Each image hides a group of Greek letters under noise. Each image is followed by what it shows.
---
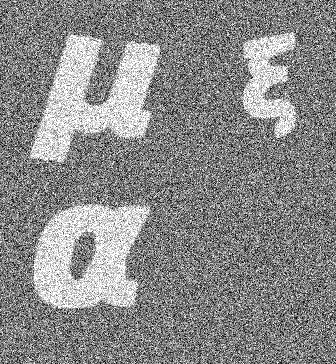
top left: mu; top right: xi; bottom left: alpha
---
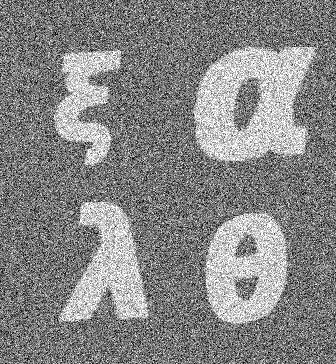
top left: xi; top right: alpha; bottom left: lambda; bottom right: theta
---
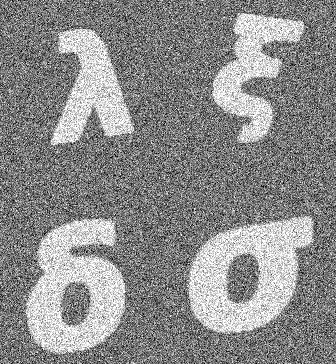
top left: lambda; top right: xi; bottom left: delta; bottom right: sigma
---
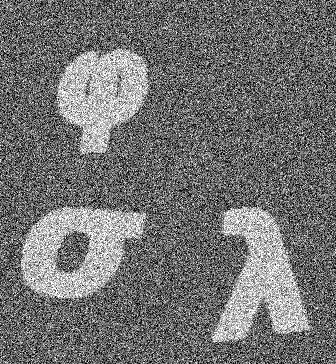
top left: phi; bottom left: sigma; bottom right: lambda
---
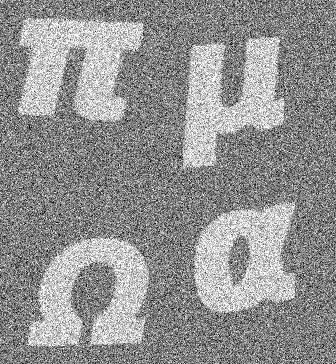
top left: pi; top right: mu; bottom left: omega; bottom right: alpha
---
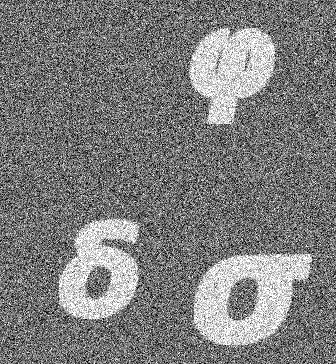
top right: phi; bottom left: delta; bottom right: sigma
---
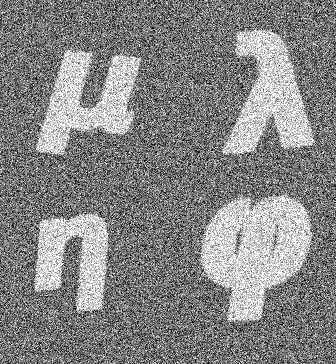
top left: mu; top right: lambda; bottom left: eta; bottom right: phi
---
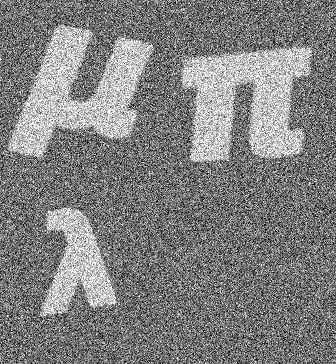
top left: mu; top right: pi; bottom left: lambda
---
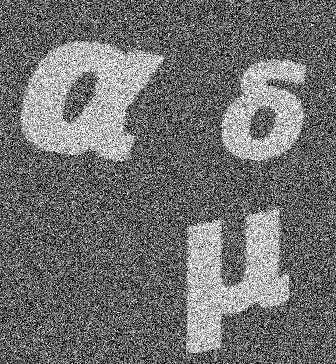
top left: alpha; top right: delta; bottom right: mu
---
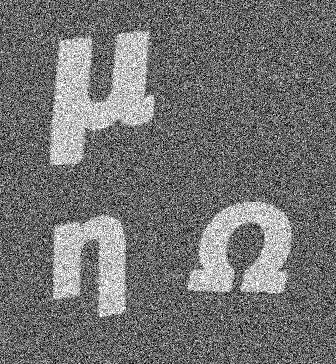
top left: mu; bottom left: eta; bottom right: omega
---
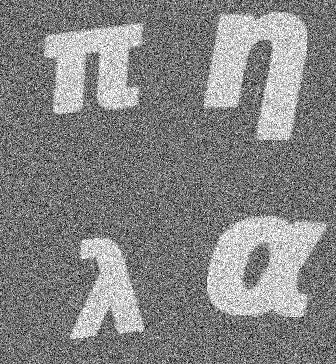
top left: pi; top right: eta; bottom left: lambda; bottom right: alpha
